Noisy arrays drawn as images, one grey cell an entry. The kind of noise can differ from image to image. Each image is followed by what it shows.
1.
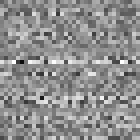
rows of uneven size
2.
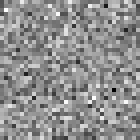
independent entries
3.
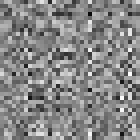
low rank plus noise
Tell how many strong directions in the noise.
two
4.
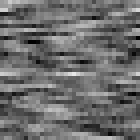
streaked along the rows
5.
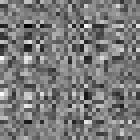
low rank plus noise
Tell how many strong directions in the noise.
one
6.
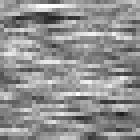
streaked along the rows
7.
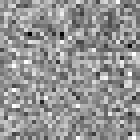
low rank plus noise
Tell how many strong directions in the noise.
five to eight
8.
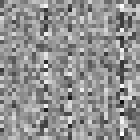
columns of uneven size
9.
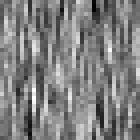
streaked along the columns
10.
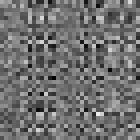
low rank plus noise
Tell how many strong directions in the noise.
one
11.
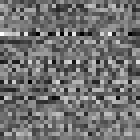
rows of uneven size
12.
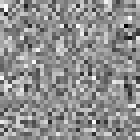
low rank plus noise
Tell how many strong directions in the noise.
five to eight
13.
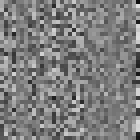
columns of uneven size
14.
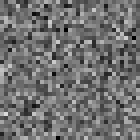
independent entries
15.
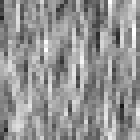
streaked along the columns
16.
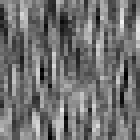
streaked along the columns
